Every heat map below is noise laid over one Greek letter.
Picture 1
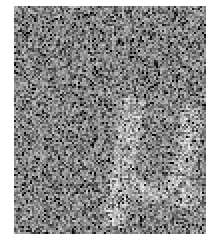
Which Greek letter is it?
mu
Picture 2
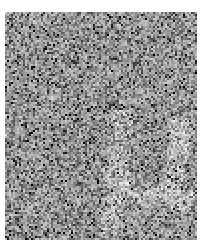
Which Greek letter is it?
mu
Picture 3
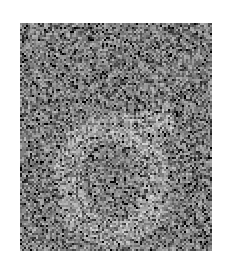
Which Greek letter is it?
sigma
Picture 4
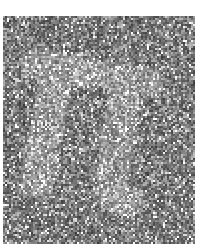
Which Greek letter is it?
pi
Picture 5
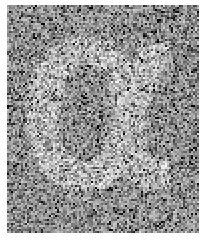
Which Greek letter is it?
alpha
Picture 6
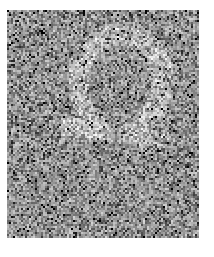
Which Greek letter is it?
omega
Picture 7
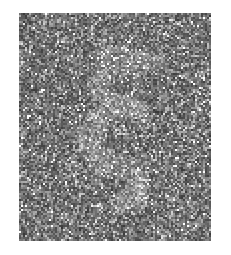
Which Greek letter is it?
xi
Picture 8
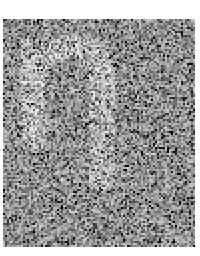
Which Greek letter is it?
eta
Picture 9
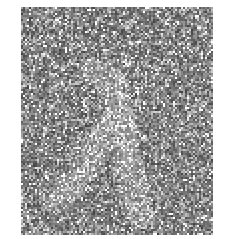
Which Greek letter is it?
lambda
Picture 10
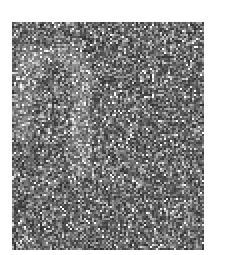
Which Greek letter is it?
eta
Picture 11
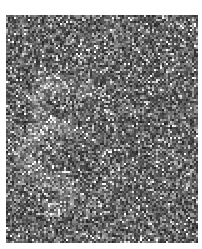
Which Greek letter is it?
xi
